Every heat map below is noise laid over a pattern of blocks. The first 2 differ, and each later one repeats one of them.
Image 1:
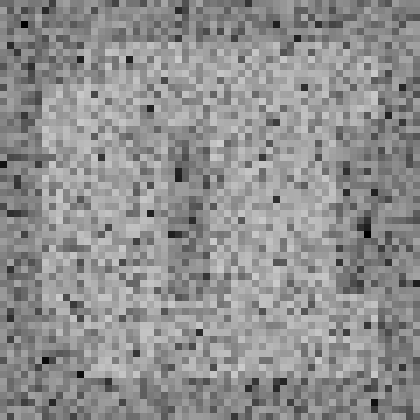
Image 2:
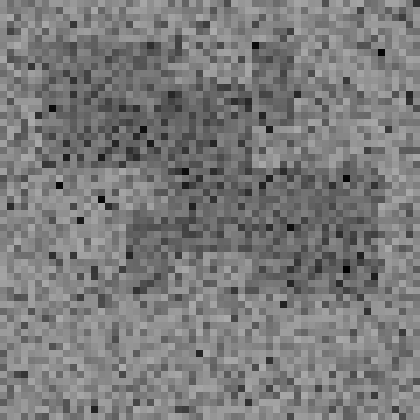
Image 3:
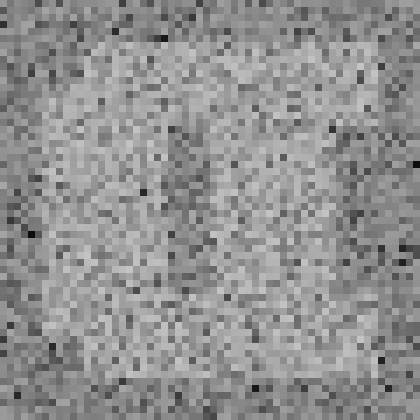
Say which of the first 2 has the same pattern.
1
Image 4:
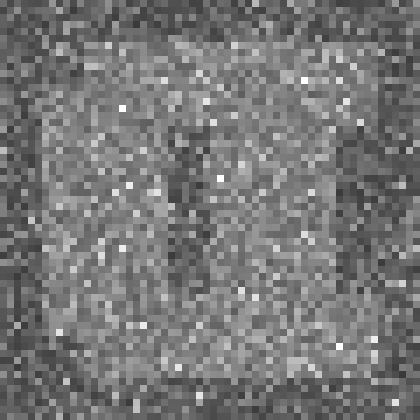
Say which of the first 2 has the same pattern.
1
